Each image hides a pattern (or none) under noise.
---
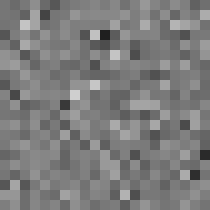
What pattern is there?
only noise
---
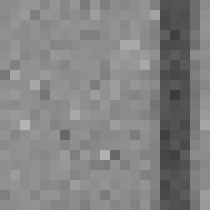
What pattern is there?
one vertical stripe
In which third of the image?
right
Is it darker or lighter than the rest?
darker
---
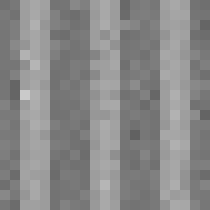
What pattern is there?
vertical stripes
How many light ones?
3
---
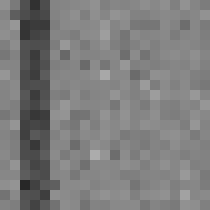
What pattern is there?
one vertical stripe
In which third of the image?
left
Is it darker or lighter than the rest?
darker
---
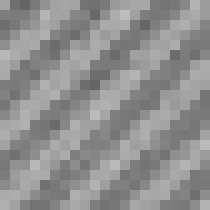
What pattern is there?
diagonal stripes
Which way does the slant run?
bottom left to top right
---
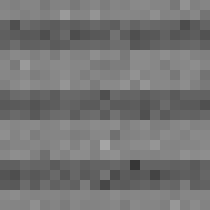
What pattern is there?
horizontal stripes
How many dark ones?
3
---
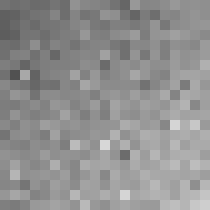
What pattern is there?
a smooth slope
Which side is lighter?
bottom right
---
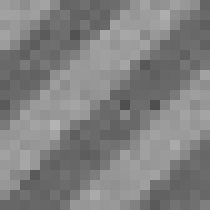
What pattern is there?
diagonal stripes
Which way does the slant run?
bottom left to top right
